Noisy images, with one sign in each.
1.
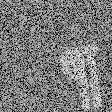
light pilcrow
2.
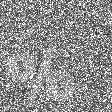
light percent sign
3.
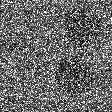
dark colon
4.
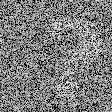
light question mark
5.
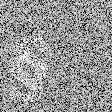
light section sign
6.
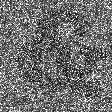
dark ampersand
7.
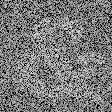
light ampersand
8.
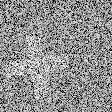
light plus sign
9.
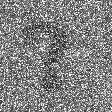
dark question mark
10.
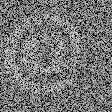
light at sign
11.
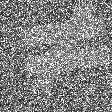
light not-equal sign
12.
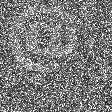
light at sign
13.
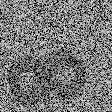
dark infinity sign
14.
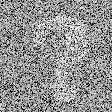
light question mark
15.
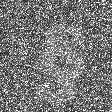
light section sign
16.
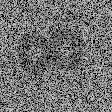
dark infinity sign
